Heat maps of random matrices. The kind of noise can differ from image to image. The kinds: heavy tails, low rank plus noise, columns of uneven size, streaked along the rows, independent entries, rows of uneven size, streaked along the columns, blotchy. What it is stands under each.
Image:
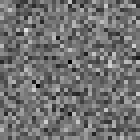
independent entries
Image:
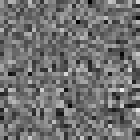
low rank plus noise
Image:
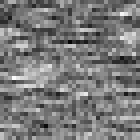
streaked along the rows
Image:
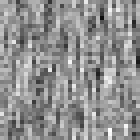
streaked along the columns
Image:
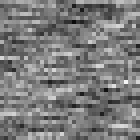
streaked along the rows
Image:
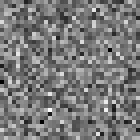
independent entries
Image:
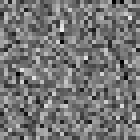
independent entries
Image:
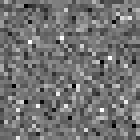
heavy tails
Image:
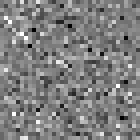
heavy tails
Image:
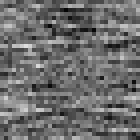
streaked along the rows
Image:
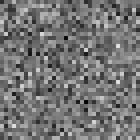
independent entries
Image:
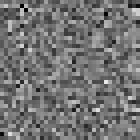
low rank plus noise
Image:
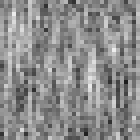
streaked along the columns
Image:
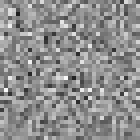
low rank plus noise
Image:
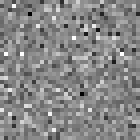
heavy tails
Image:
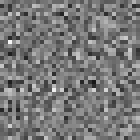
low rank plus noise
